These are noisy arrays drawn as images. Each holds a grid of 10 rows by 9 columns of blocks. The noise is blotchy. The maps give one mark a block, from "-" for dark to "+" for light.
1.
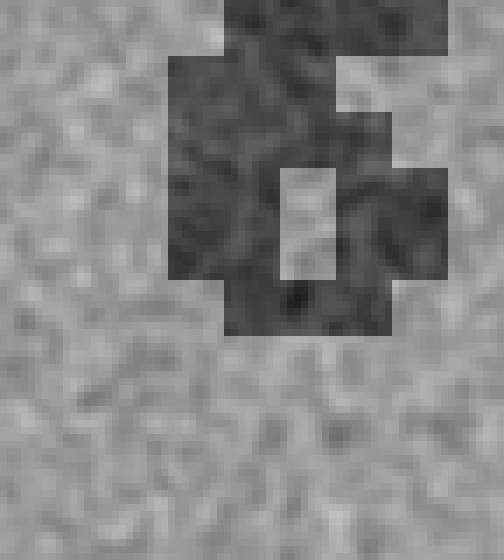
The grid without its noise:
+ + + + - - - - +
+ + + - - - + + +
+ + + - - - - + +
+ + + - - + - - +
+ + + - - + - - +
+ + + + - - - + +
+ + + + + + + + +
+ + + + + + + + +
+ + + + + + + + +
+ + + + + + + + +
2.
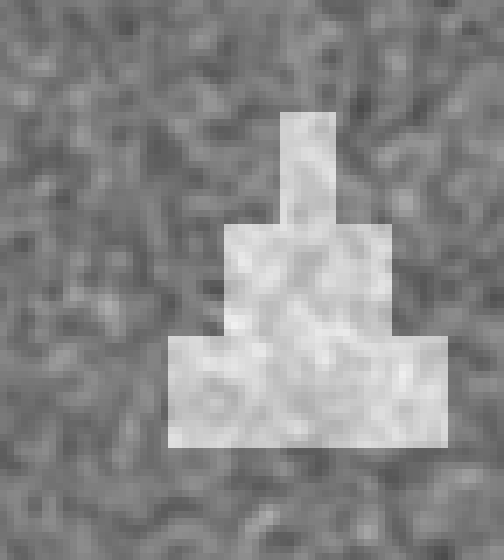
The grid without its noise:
- - - - - - - - -
- - - - - - - - -
- - - - - + - - -
- - - - - + - - -
- - - - + + + - -
- - - - + + + - -
- - - + + + + + -
- - - + + + + + -
- - - - - - - - -
- - - - - - - - -
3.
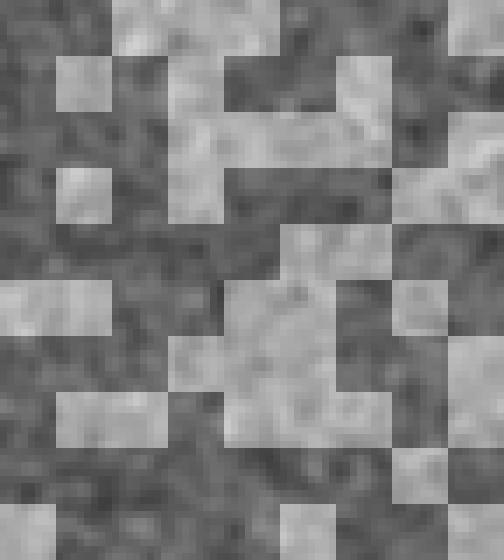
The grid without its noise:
- - + + + - - - +
- + - + - - + - -
- - - + + + + - +
- + - + - - - + +
- - - - - + + - -
+ + - - + + - + -
- - - + + + - - +
- + + - + + + - +
- - - - - - - + -
+ - - - - + - - +
